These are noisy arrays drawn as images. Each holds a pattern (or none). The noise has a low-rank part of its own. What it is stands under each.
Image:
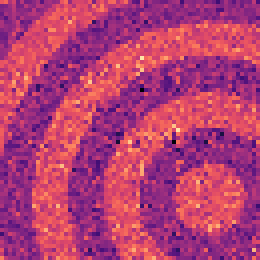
rings round one point
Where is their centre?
bottom right
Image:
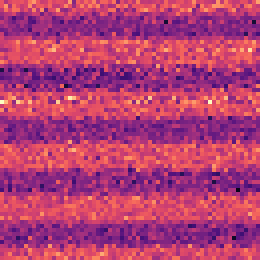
horizontal stripes
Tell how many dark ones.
5
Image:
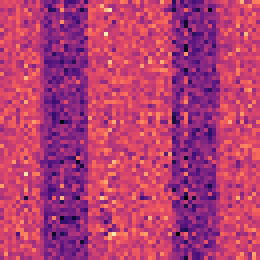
vertical stripes
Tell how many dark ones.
2
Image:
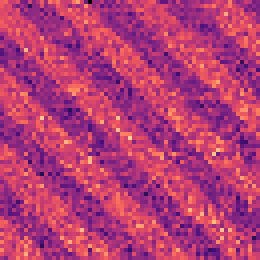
diagonal stripes
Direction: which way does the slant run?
top left to bottom right
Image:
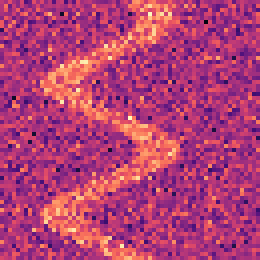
a wavy band
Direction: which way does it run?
top to bottom
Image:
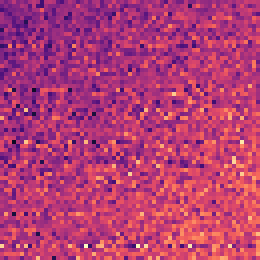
a smooth slope
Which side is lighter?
bottom right
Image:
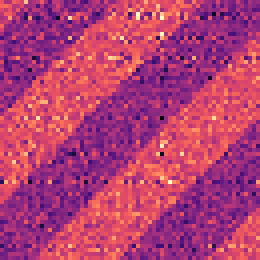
diagonal stripes
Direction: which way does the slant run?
bottom left to top right
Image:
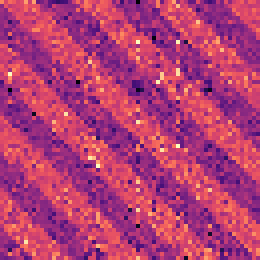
diagonal stripes
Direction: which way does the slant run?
top left to bottom right
